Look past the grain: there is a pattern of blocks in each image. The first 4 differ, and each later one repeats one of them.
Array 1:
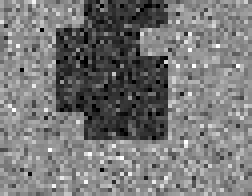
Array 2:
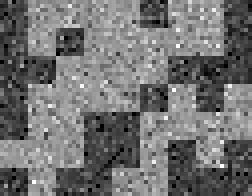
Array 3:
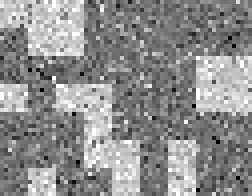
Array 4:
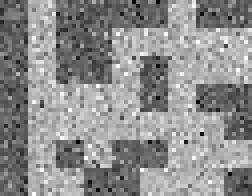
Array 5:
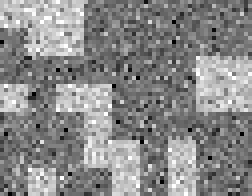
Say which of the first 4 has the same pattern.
3
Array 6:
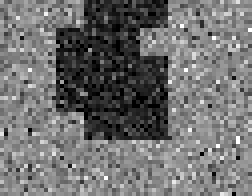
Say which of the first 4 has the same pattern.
1
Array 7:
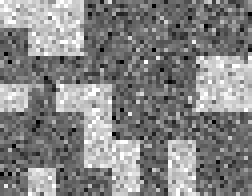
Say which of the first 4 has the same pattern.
3
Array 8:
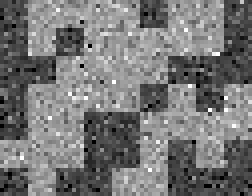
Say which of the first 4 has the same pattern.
2
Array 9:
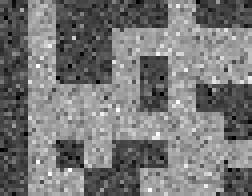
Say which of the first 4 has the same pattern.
4
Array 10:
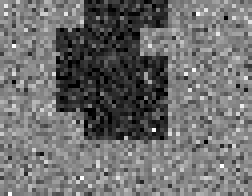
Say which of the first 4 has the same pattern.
1
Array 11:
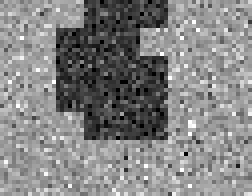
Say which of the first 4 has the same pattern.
1
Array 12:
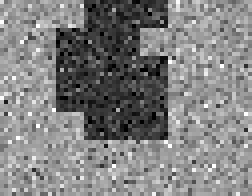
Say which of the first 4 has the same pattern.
1
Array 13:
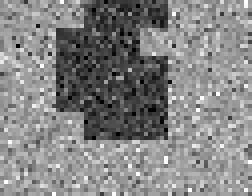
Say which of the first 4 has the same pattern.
1
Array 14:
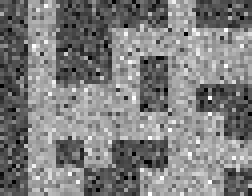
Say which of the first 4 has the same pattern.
4
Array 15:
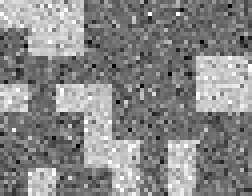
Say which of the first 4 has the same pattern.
3
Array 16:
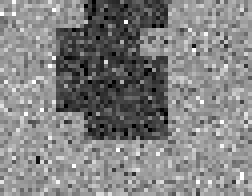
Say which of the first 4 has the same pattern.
1
